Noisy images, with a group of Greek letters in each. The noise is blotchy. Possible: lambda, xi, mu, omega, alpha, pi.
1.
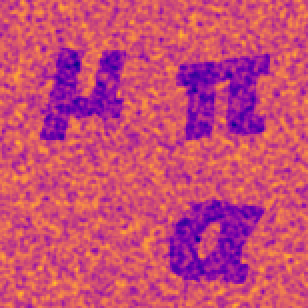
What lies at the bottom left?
nothing
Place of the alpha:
bottom right
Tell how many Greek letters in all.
3
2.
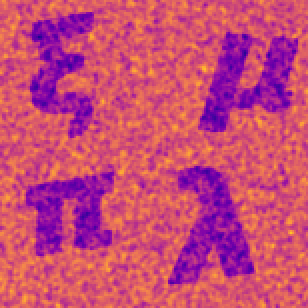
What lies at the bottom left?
pi
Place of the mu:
top right
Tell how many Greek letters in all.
4
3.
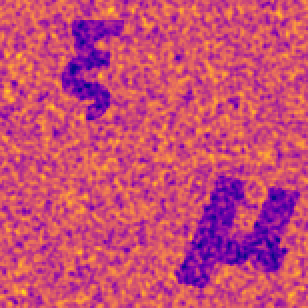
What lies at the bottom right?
mu
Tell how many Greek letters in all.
2
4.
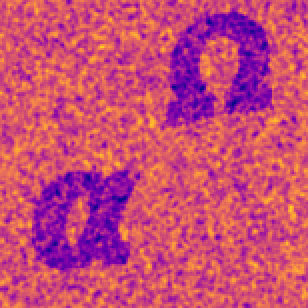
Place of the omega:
top right
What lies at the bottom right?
nothing
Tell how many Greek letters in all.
2
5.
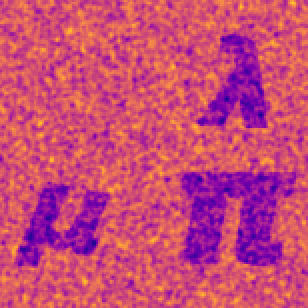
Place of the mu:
bottom left
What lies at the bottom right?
pi
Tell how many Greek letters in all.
3
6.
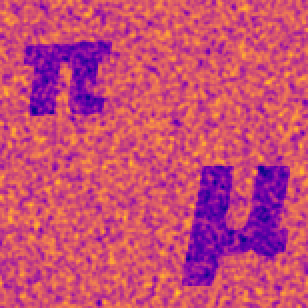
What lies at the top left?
pi
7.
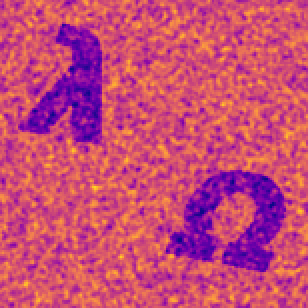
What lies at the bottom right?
omega
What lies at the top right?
nothing
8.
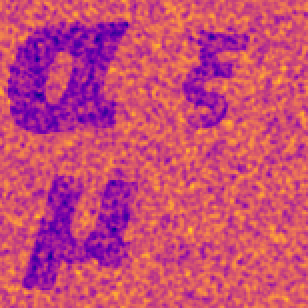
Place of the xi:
top right
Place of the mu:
bottom left
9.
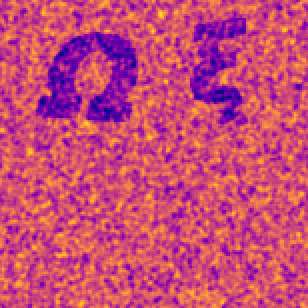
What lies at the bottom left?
nothing
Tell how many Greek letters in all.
2
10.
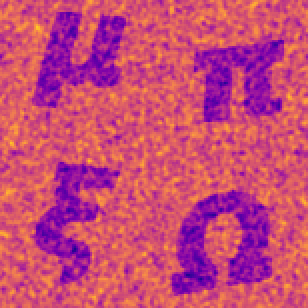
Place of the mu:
top left
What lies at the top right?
pi
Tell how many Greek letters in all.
4
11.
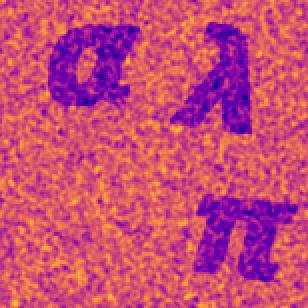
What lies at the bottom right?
pi
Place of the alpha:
top left
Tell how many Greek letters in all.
3
